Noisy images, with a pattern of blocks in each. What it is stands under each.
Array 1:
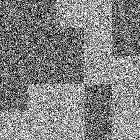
no symmetry
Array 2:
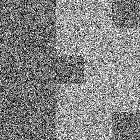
top and bottom mirror each other
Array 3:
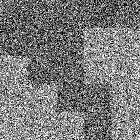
no symmetry
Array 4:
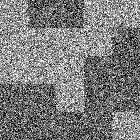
no symmetry
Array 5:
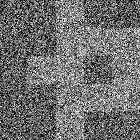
top and bottom mirror each other
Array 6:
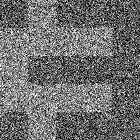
top and bottom mirror each other
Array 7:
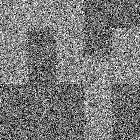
no symmetry
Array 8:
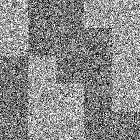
no symmetry
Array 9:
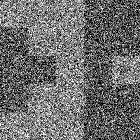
top and bottom mirror each other
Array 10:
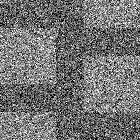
the same after a half turn
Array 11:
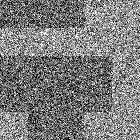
no symmetry
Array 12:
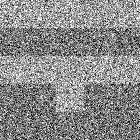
left and right mirror each other
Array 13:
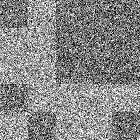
mirrored about the diagonal from the bottom left
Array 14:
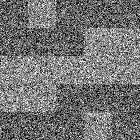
the same after a half turn
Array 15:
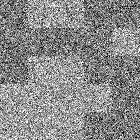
no symmetry
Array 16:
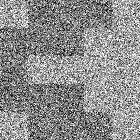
top and bottom mirror each other
